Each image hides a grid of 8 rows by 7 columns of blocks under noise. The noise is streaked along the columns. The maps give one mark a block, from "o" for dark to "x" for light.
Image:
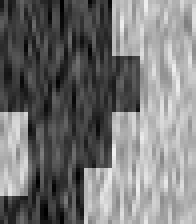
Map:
o o o o x x x
o o o o x x x
o o o o o x x
o o o o o x x
x o o o x x x
x o o o x x x
x o o x x x x
o o o x x x x
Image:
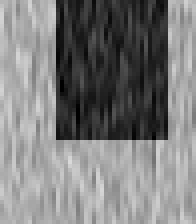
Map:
x x o o o o x
x x o o o o x
x x o o o o x
x x o o o o x
x x o o o o x
x x x x x x x
x x x x x x x
x x x x x x x
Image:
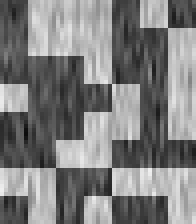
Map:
o x x x o x o
o x x x o o x
o o o x o o x
x o o o x o x
o o o x x o x
o o x x o o o
x x o o x x x
o x o x o o x
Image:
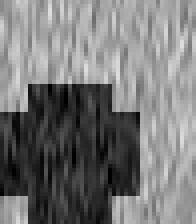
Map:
x x x x x x x
x x x x x x x
x x x x x x x
x o o o x x x
o o o o o x x
o o o o o x x
o o o o o x x
x o o o x x x
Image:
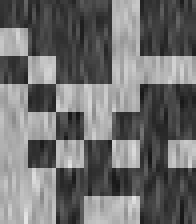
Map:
o o o o x o o
x o o o x o o
o x o o x x x
x o x x x o o
x x o x o o o
x o x o x o x
x x o o o o o
x x o x x o o
